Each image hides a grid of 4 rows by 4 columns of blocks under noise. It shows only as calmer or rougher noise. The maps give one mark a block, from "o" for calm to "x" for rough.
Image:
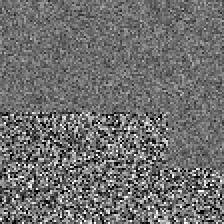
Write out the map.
o o o o
o o o o
x x x o
x x x x
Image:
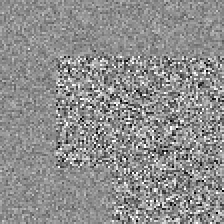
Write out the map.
o o o o
o x x x
o x x x
o o x x
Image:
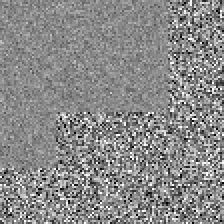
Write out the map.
o o o x
o o o x
o x x x
x x x x
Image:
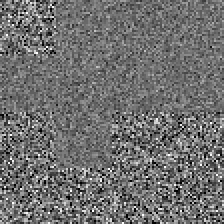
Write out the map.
x o o o
o o o o
x o x x
x x x x
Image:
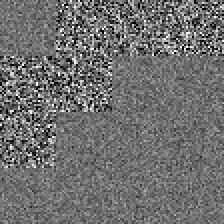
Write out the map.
o x x x
x x o o
x o o o
o o o o
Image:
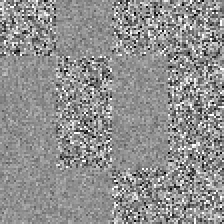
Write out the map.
x o x x
o x o x
o x o x
o o x x
